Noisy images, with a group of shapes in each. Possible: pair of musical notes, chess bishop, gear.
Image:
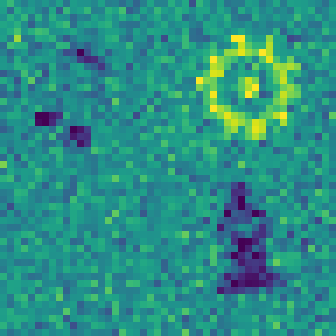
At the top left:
pair of musical notes
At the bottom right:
chess bishop
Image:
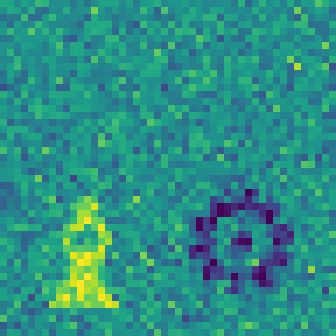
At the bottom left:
chess bishop
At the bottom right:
gear
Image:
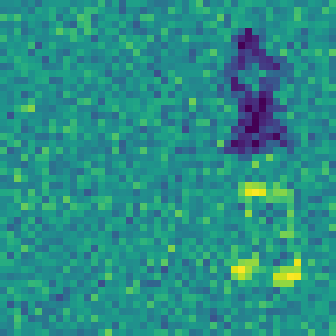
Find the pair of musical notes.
bottom right
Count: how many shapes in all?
2
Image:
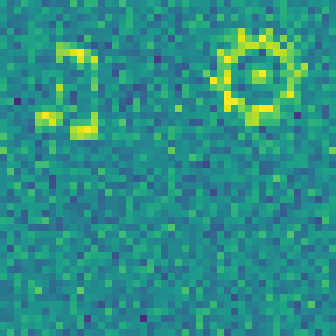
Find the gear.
top right
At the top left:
pair of musical notes
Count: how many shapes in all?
2
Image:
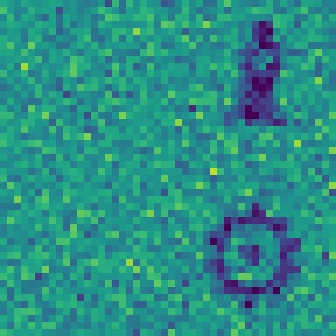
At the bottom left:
nothing
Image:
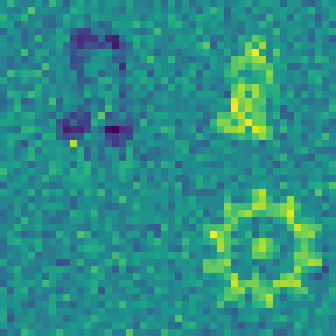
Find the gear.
bottom right
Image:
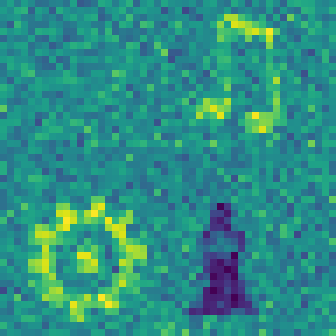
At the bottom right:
chess bishop
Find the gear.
bottom left
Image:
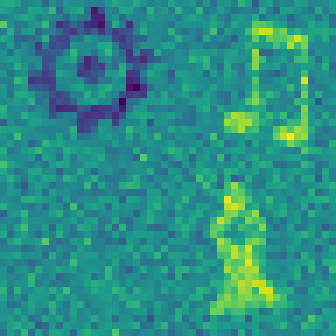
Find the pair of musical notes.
top right
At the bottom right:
chess bishop
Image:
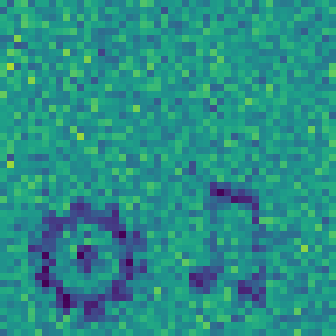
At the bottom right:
pair of musical notes
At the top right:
nothing
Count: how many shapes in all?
2
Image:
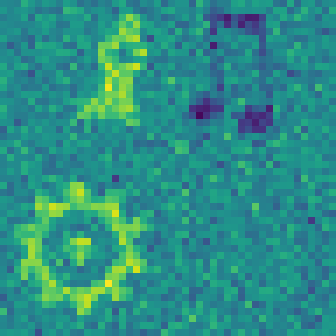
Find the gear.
bottom left
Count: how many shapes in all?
3
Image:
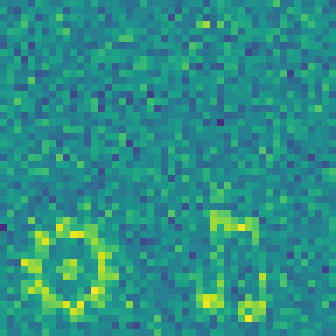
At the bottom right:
pair of musical notes
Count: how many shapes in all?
2
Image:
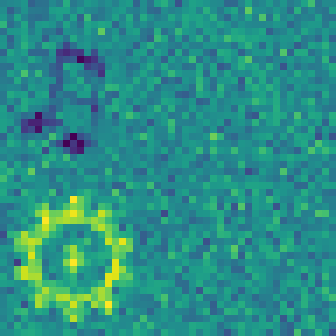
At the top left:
pair of musical notes
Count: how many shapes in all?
2
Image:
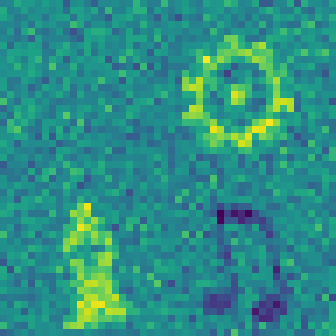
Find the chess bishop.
bottom left
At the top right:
gear
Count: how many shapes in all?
3
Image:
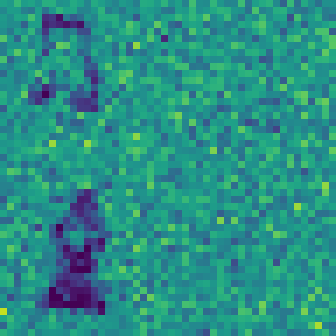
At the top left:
pair of musical notes
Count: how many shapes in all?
2
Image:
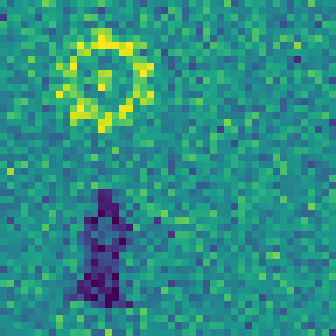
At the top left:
gear
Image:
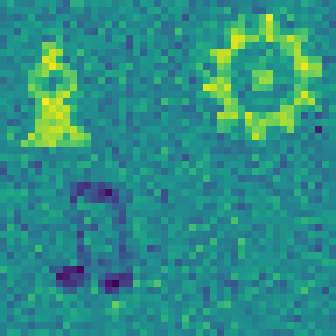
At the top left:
chess bishop
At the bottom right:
nothing
